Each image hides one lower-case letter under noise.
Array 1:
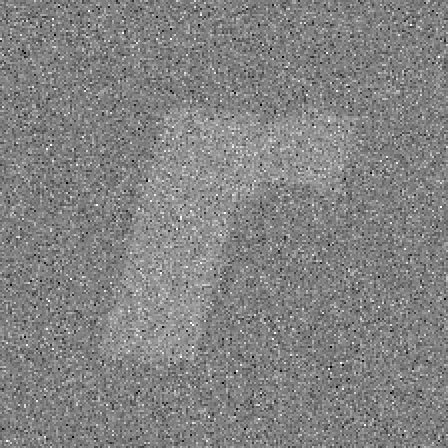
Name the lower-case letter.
r
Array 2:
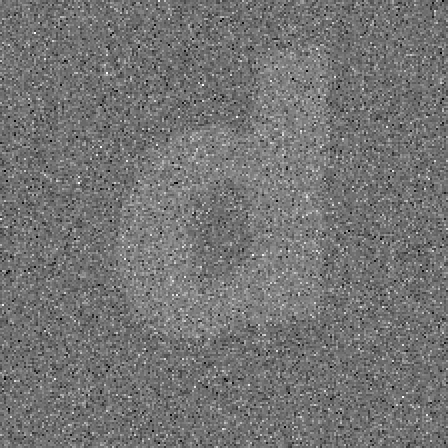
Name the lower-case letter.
d
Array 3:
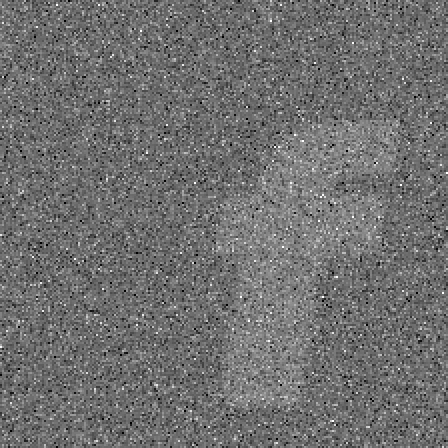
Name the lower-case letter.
f
